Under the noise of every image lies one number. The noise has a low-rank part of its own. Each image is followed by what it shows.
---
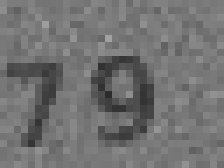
79
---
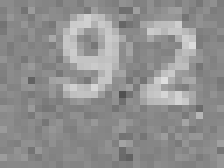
92
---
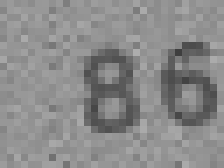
86
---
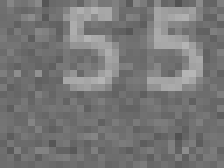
55
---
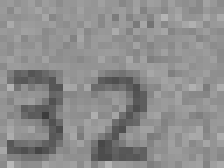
32
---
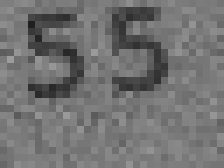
55
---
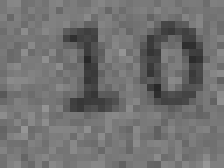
10
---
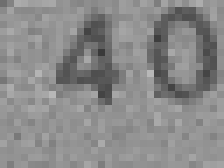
40
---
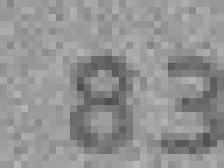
83
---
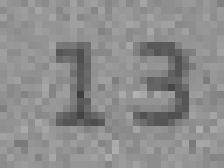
13
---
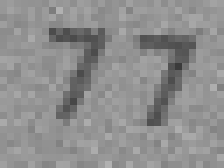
77
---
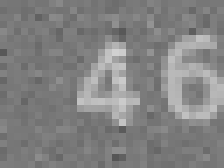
46
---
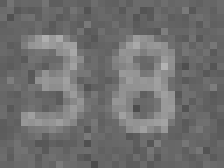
38
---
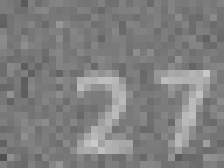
27
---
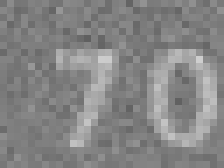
70
